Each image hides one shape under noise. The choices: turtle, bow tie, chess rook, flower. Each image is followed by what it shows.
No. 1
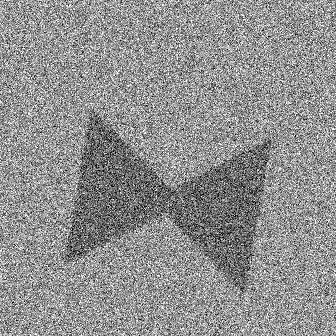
dark bow tie
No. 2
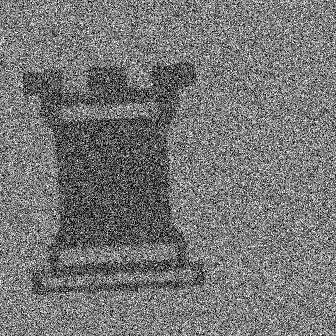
dark chess rook
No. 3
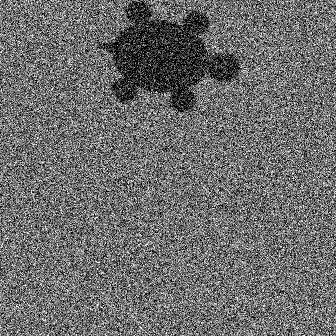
dark turtle, top middle
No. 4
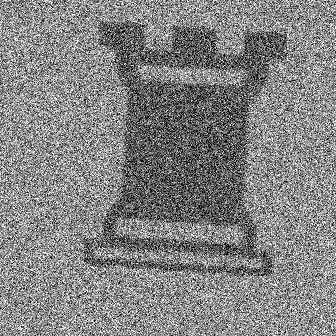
dark chess rook
